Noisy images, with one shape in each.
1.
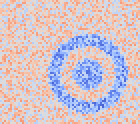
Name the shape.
bullseye
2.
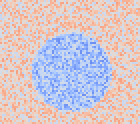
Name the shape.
disc
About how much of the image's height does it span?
two thirds
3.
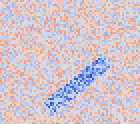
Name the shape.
bar
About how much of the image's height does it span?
half
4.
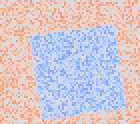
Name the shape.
square
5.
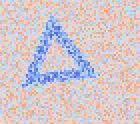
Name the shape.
triangle frame
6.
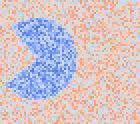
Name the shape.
disc with a wedge cut out
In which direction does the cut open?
left
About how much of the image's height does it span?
two thirds
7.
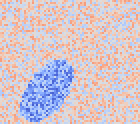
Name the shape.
ellipse
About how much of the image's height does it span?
half
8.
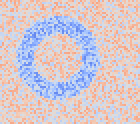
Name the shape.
ring
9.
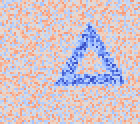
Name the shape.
triangle frame
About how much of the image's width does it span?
half
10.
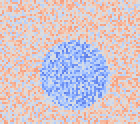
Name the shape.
disc
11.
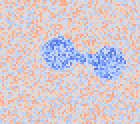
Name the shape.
dumbbell
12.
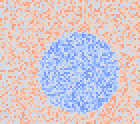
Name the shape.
disc
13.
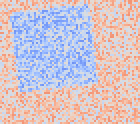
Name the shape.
square
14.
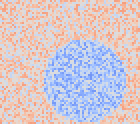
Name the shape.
disc
